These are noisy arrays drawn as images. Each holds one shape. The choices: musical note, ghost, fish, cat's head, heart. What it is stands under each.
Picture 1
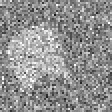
cat's head
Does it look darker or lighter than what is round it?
lighter
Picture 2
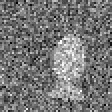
fish
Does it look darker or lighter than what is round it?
lighter
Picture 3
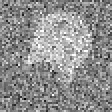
cat's head
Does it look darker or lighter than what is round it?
lighter
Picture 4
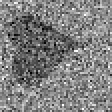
heart
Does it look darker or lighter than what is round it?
darker
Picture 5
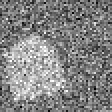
ghost
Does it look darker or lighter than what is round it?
lighter
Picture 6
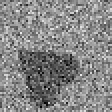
heart
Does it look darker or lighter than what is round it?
darker
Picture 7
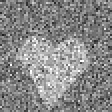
heart
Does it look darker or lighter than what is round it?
lighter
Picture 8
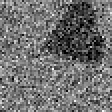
heart
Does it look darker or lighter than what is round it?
darker
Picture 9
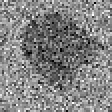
ghost
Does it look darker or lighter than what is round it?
darker
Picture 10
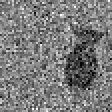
fish
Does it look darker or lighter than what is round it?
darker
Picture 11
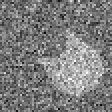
cat's head
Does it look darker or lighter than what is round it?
lighter
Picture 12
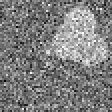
heart
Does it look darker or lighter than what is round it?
lighter
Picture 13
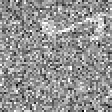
musical note
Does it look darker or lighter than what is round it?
lighter
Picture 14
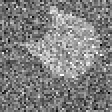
cat's head
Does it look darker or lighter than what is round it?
lighter
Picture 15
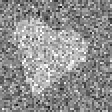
heart
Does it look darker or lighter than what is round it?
lighter
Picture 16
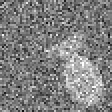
fish
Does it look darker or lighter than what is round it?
lighter
